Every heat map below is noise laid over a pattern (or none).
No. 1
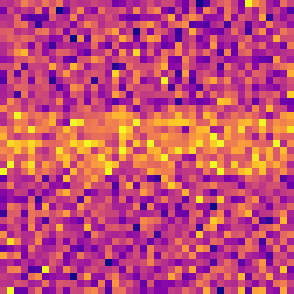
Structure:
one horizontal stripe
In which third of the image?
middle
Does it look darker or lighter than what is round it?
lighter
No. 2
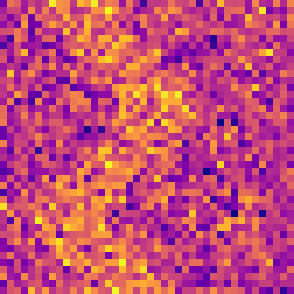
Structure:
a wavy band
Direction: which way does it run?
top to bottom
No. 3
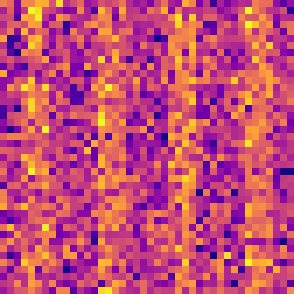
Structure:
vertical stripes
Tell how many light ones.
4
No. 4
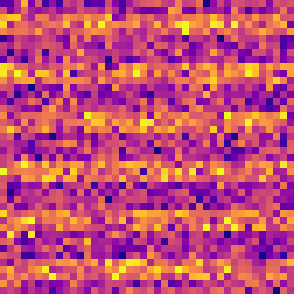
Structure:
horizontal stripes
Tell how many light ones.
6
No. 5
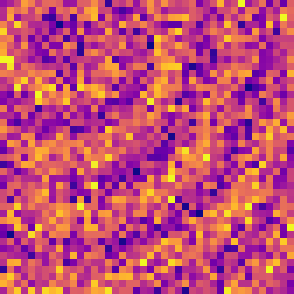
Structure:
rings round one point
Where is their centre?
top left
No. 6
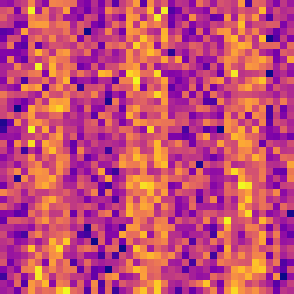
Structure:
vertical stripes
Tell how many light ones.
3
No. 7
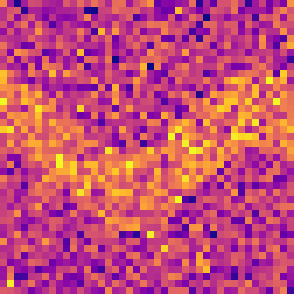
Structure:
a wavy band
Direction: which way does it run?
left to right
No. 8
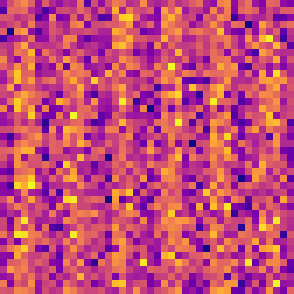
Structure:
vertical stripes
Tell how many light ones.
6
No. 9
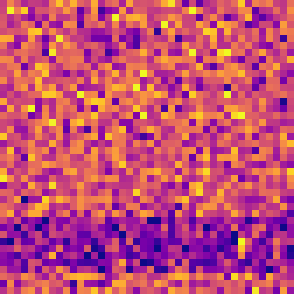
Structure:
one horizontal stripe
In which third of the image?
bottom
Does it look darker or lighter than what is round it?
darker
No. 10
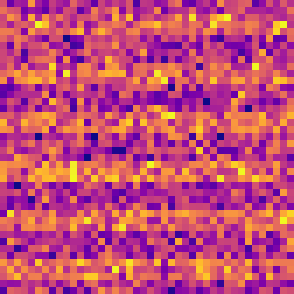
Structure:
horizontal stripes
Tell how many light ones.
6
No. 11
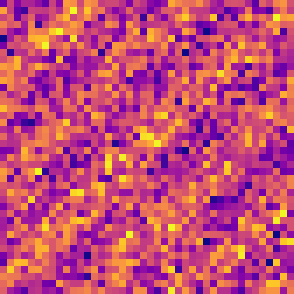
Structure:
diagonal stripes
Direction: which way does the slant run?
bottom left to top right
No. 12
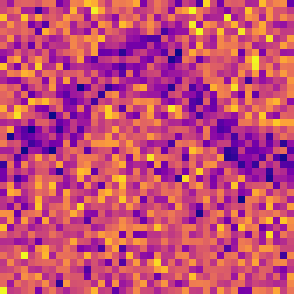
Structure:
a wavy band
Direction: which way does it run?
left to right
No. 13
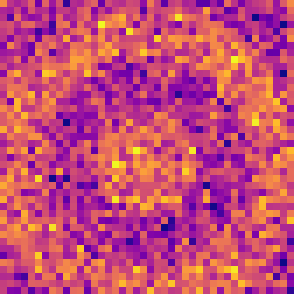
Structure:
rings round one point
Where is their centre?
centre
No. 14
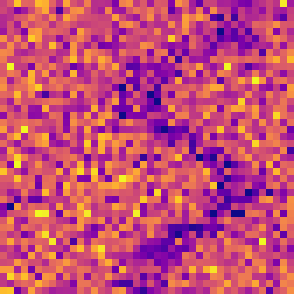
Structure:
a wavy band
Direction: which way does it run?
top to bottom
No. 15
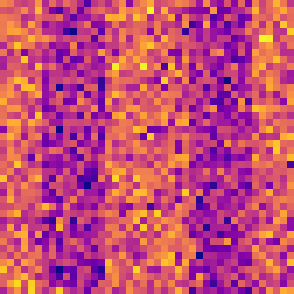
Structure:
vertical stripes
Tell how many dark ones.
2
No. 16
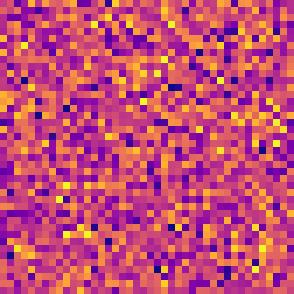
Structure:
only noise
